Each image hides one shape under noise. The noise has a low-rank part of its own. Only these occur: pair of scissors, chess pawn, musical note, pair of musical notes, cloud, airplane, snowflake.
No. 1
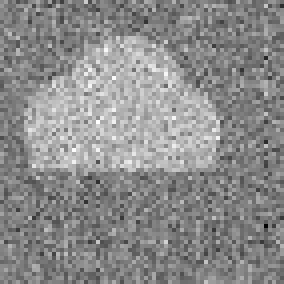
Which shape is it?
cloud
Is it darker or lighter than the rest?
lighter
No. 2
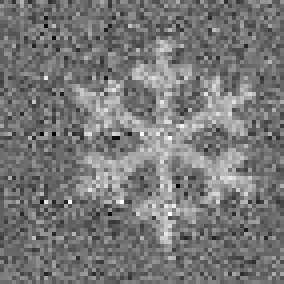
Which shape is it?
snowflake
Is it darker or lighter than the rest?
lighter
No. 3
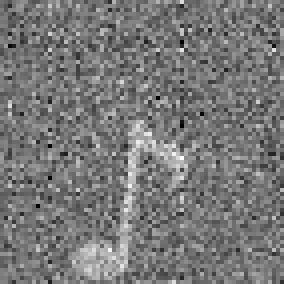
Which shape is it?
musical note
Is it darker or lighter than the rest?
lighter
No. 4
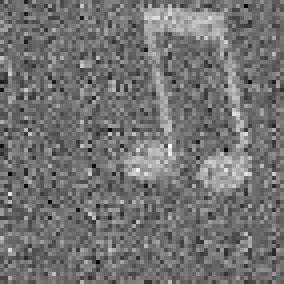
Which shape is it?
pair of musical notes
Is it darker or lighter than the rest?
lighter
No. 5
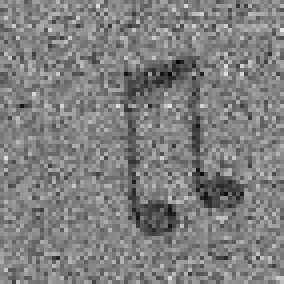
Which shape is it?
pair of musical notes
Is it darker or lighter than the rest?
darker
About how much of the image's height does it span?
two thirds
